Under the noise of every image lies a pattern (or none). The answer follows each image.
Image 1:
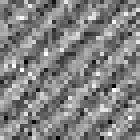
diagonal stripes
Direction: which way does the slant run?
bottom left to top right
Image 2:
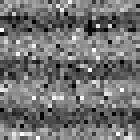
horizontal stripes
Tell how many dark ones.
3
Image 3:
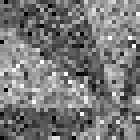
spokes from one point
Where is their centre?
bottom right
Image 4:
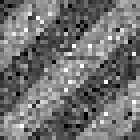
diagonal stripes
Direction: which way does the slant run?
bottom left to top right
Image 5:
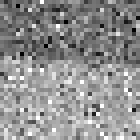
a sharp edge
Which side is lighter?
bottom
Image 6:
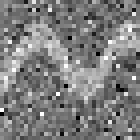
a wavy band
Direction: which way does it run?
left to right
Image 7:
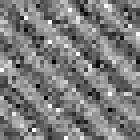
diagonal stripes
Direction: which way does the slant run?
top left to bottom right
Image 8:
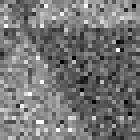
spokes from one point
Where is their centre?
top left
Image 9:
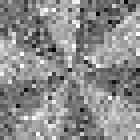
spokes from one point
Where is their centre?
centre
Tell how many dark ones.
5
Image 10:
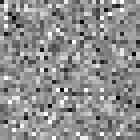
only noise
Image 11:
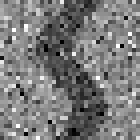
a wavy band
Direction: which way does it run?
top to bottom
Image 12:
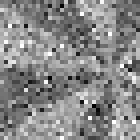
spokes from one point
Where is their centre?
middle right
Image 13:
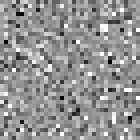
only noise
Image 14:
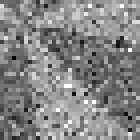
spokes from one point
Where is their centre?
top left
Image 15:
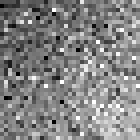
a smooth slope
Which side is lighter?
bottom right
